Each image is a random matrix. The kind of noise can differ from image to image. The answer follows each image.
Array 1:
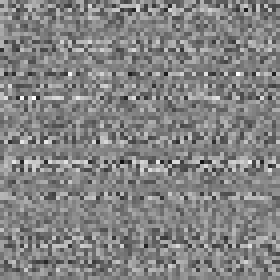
rows of uneven size
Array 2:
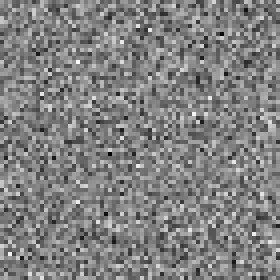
independent entries
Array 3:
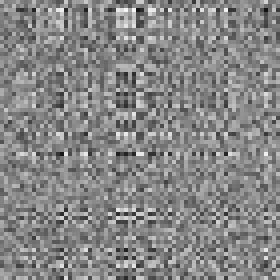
low rank plus noise
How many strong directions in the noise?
one
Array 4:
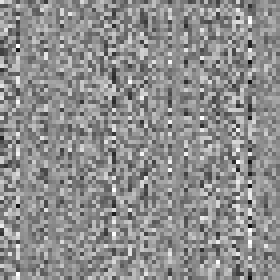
columns of uneven size
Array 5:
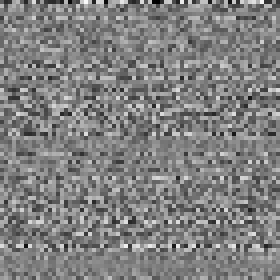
rows of uneven size
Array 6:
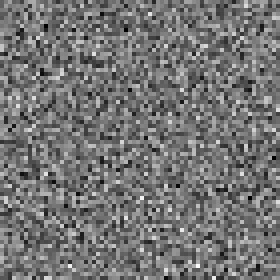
independent entries
